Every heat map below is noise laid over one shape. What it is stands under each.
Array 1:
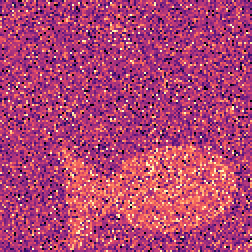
fish
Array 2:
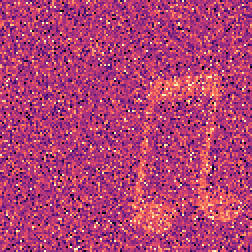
pair of musical notes
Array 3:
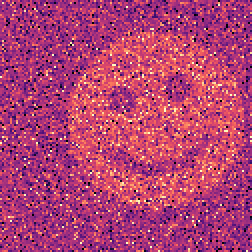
smiling face
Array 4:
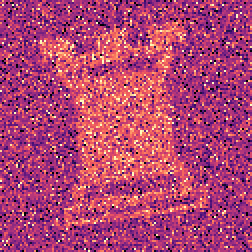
chess rook
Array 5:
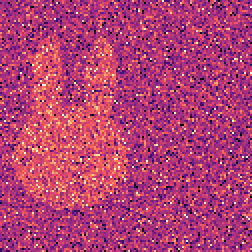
rabbit's head
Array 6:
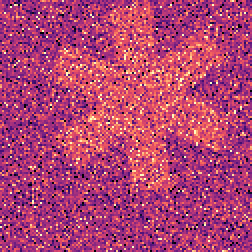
asterisk
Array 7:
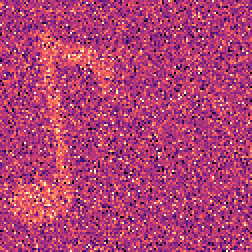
musical note
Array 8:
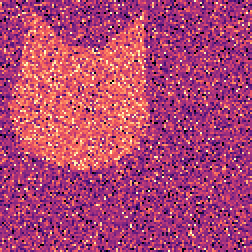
cat's head
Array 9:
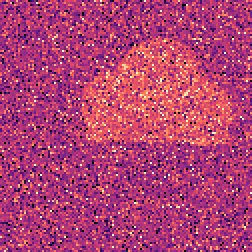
cloud
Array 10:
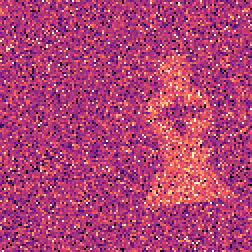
chess bishop
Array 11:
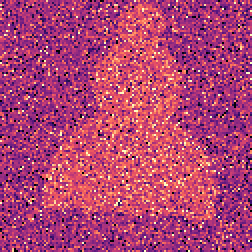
chess pawn
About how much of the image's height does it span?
nearly all
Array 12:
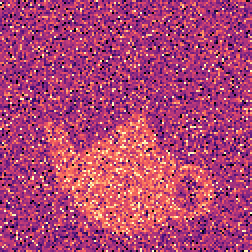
teapot
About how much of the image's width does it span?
two thirds
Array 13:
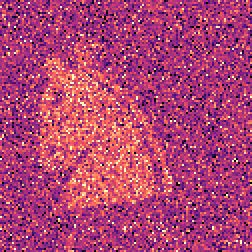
chess knight
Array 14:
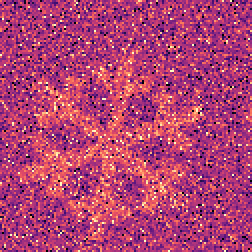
snowflake
